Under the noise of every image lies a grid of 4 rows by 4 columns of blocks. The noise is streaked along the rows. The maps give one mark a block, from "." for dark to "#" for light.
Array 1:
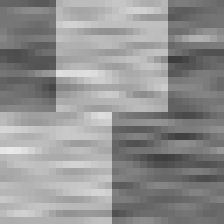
. # # .
. # # .
# # . .
# # . .
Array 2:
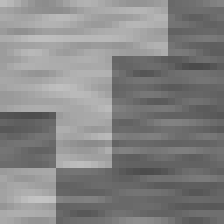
# # # .
# # . .
. # . .
# . . .
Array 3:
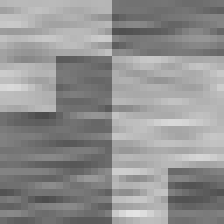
# # . .
# . # #
. . # #
. . # .
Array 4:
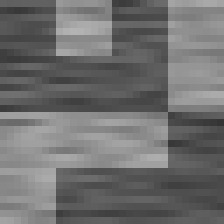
. # . #
. . . #
# # # .
# . . .
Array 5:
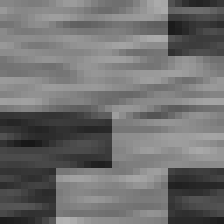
# # # .
# # # #
. . # #
. # # .
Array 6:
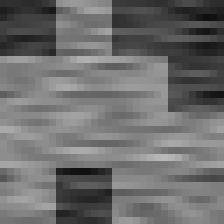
. # . .
# # # .
# # # #
# . # #
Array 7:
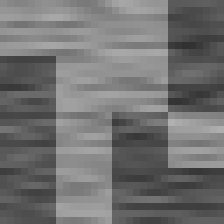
# # # .
. # # .
. # . #
. # . .
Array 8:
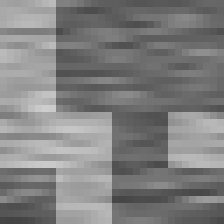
# . . .
# . . .
# # . #
. # . .
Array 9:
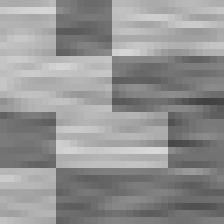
# . # #
# # . .
. # # .
# . . .
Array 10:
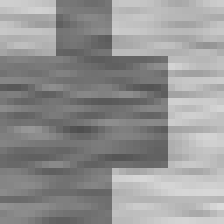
# . # #
. . . #
. . . #
. . # #
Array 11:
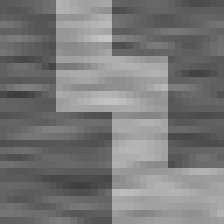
. # . .
. # # .
. . # .
. . # #
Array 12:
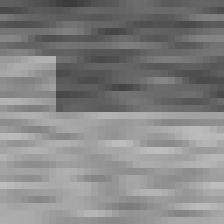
. . . .
# . . .
# # # #
# # # #
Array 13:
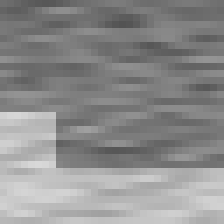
. . . .
. . . .
# . . .
# # # #
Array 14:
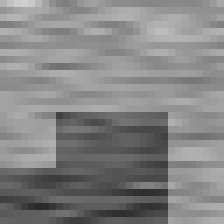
# # # #
# # # #
# . . #
. . . #
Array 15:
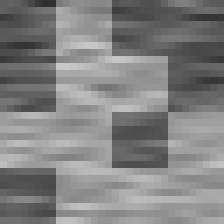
. # . .
. # # .
# # . #
. # # #
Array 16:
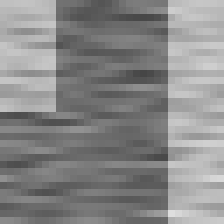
# . . #
# . . #
. . . #
. . . #
